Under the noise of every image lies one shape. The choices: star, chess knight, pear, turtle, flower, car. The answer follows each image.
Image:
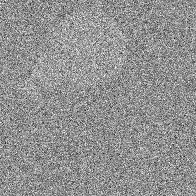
pear
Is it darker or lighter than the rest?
lighter
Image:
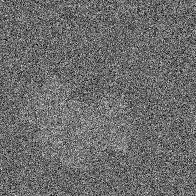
car
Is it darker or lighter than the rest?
lighter
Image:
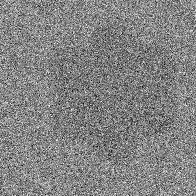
flower
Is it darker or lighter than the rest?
darker
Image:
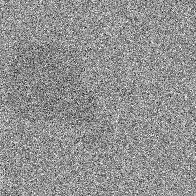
pear
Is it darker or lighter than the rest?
darker
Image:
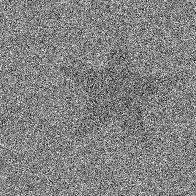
star
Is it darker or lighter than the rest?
darker
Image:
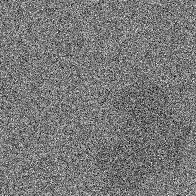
car
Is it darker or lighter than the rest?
darker
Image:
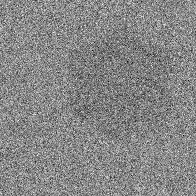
flower
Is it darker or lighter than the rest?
darker
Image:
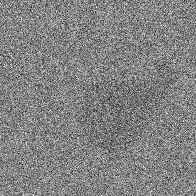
pear
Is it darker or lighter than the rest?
darker
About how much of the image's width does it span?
half
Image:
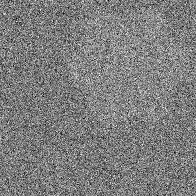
flower
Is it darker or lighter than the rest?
lighter
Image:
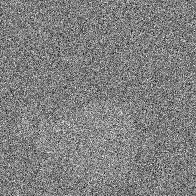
pear
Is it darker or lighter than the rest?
lighter
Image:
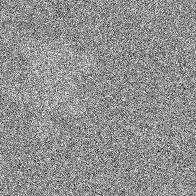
turtle
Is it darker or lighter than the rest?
lighter
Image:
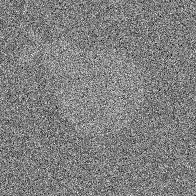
pear
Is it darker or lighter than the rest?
lighter
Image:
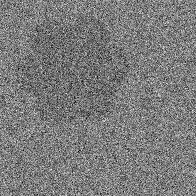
flower
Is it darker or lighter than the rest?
darker
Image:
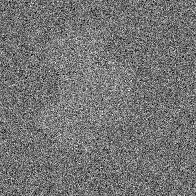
car
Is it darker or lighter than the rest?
lighter
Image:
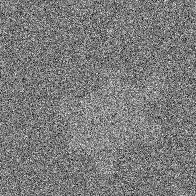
turtle
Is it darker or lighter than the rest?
lighter
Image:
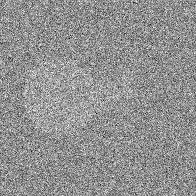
pear
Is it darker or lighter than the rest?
lighter
